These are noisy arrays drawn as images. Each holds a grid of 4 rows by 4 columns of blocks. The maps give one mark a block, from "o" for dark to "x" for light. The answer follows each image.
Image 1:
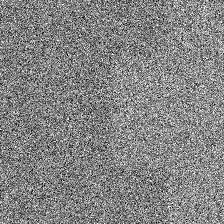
o o o x
o o x x
o o x x
o o o x
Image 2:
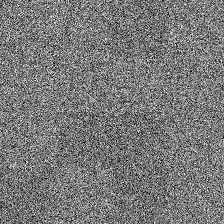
x x o x
x x x x
x o o x
o x o x
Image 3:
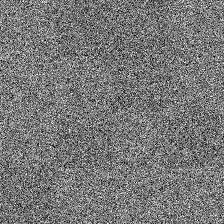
x o o x
x x o x
x o x o
o x x x
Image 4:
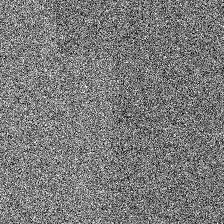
x o o o
x x o o
x x o o
x x o o
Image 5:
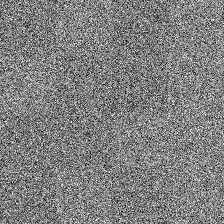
o x o x
x o o x
o o x x
o x o x
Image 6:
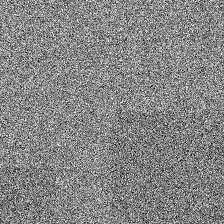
x x x x
x x x x
x x o o
o x o o
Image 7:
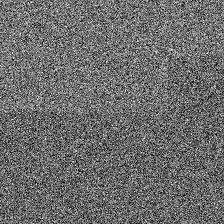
x x x x
x x x o
o o o o
o o o o
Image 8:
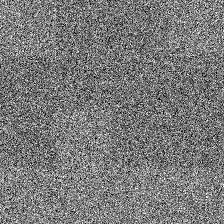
x o o x
o o o o
o x o o
x x x x
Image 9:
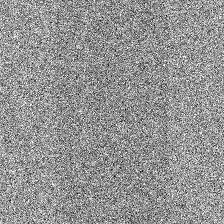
x o o x
x o o x
x o o x
x o o x
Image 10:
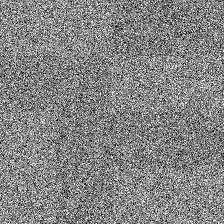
x x o o
o o x x
x o o o
x o x x
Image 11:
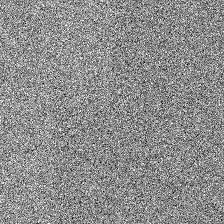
x x o o
x x o o
x o o o
x o o o
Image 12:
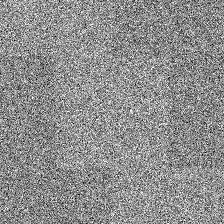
x x o o
o x x o
o x x o
o o x x
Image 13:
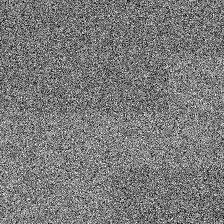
o o o o
o o o x
x x x x
x x o o
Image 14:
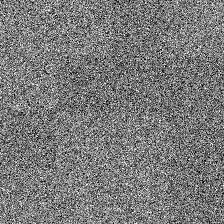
x x o x
x o o o
o x x o
x x x o
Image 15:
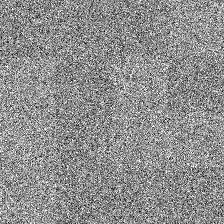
o o o x
x o x o
x o x x
x o o o
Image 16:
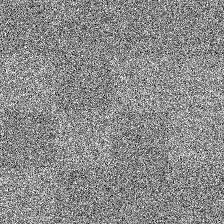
o o o o
x o x x
o x o x
x o o o
